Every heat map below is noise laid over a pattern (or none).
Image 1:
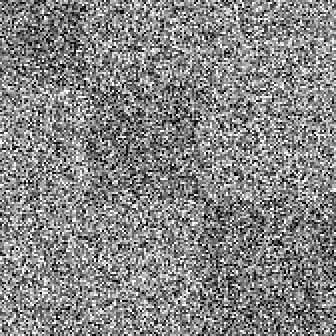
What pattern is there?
blocks along the diagonal
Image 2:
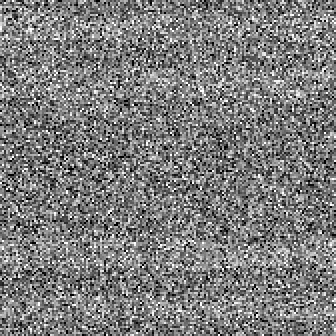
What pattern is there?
bands of rows
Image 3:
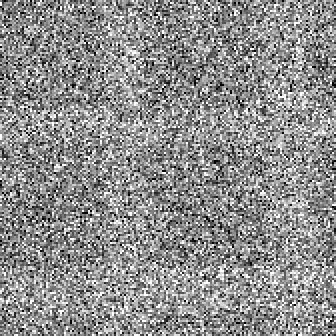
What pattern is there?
bands of rows crossing bands of columns
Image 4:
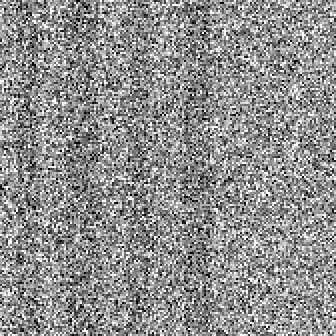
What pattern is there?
bands of columns
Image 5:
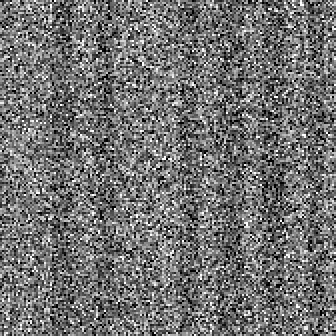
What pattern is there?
bands of columns
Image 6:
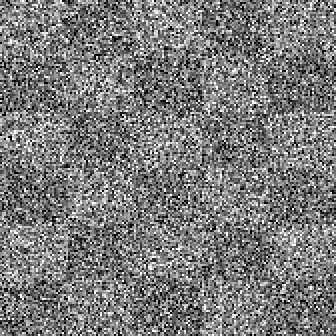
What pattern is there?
a checkerboard
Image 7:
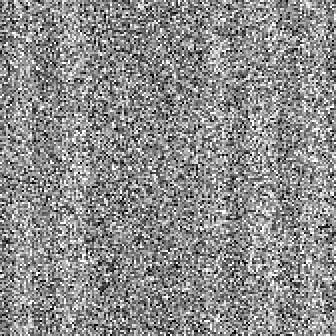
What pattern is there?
bands of columns
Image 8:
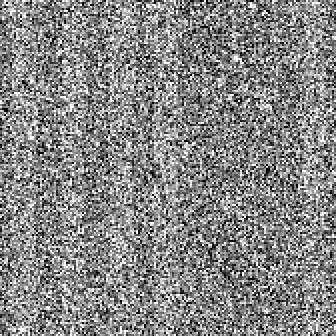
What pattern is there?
bands of columns
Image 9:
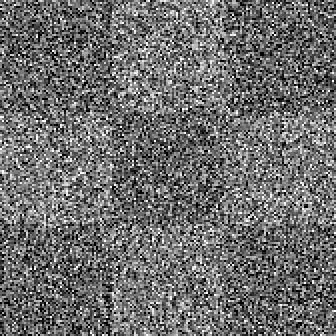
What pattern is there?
a checkerboard
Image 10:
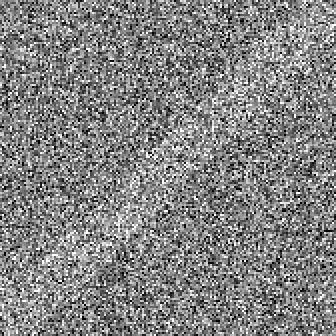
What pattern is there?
a diagonal band
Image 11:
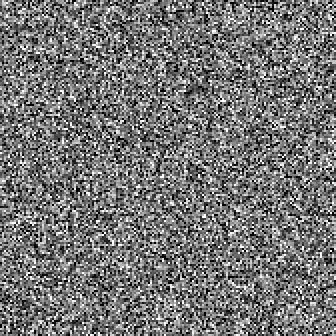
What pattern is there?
only noise
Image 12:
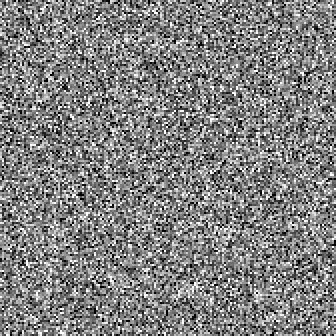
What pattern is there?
only noise
